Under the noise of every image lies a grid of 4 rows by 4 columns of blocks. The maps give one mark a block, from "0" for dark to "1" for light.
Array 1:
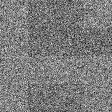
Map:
1 0 0 1
1 0 0 0
1 1 1 1
1 0 0 1
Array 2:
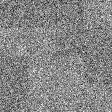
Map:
0 0 0 1
1 1 0 0
0 1 1 0
0 1 1 1
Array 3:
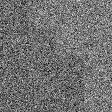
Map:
0 1 1 1
0 0 1 1
0 0 0 1
0 0 0 1
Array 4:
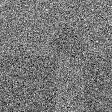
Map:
1 1 1 1
1 1 0 1
0 0 1 0
0 0 1 0
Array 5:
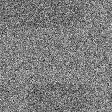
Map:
0 0 0 1
1 1 1 1
1 1 1 1
1 0 0 1
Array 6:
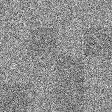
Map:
1 1 1 1
1 0 1 0
1 1 0 1
0 1 0 1
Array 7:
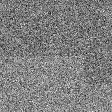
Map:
0 0 0 0
0 0 0 0
1 1 1 0
1 1 1 1
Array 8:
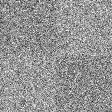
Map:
0 0 1 1
0 0 1 1
1 1 0 0
1 1 0 0
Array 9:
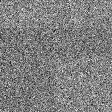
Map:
1 1 1 1
0 0 0 0
0 0 1 1
0 0 1 1
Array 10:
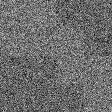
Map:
1 1 0 0
1 1 1 0
0 0 1 1
0 0 0 1
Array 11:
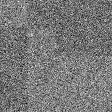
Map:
1 0 0 0
0 1 0 0
0 1 1 1
0 1 1 1
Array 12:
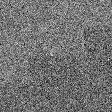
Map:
1 1 1 1
1 1 1 0
1 0 0 0
0 0 0 0
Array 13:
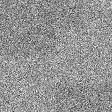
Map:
0 0 0 1
0 0 1 1
1 1 1 1
1 1 0 0
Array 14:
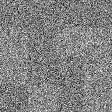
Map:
0 0 0 0
1 0 1 1
1 0 0 1
0 1 0 1
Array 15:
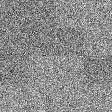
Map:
0 0 1 1
0 0 0 1
0 1 1 0
1 1 1 1
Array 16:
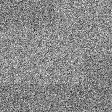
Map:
0 0 1 1
1 1 1 1
1 1 1 0
0 0 0 0
